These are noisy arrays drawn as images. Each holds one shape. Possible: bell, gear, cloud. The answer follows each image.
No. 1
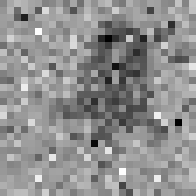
bell
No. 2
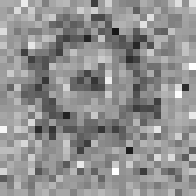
gear
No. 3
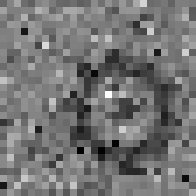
gear
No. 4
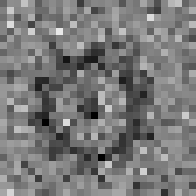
gear
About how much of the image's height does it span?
two thirds
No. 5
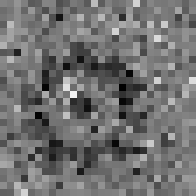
gear
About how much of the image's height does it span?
two thirds
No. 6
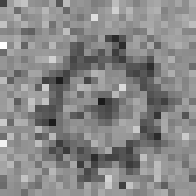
gear
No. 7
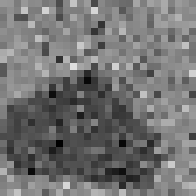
cloud
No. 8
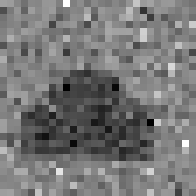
cloud
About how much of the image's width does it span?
two thirds
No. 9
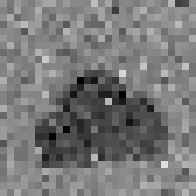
cloud
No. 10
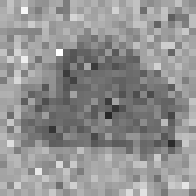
cloud
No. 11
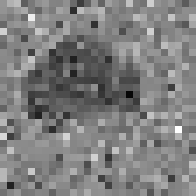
cloud
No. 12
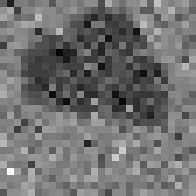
cloud
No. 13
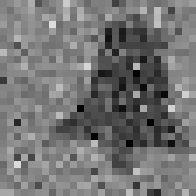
bell
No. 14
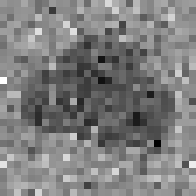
cloud
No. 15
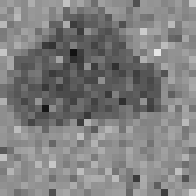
cloud
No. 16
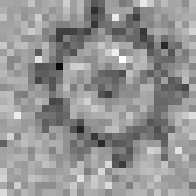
gear
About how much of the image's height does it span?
nearly all
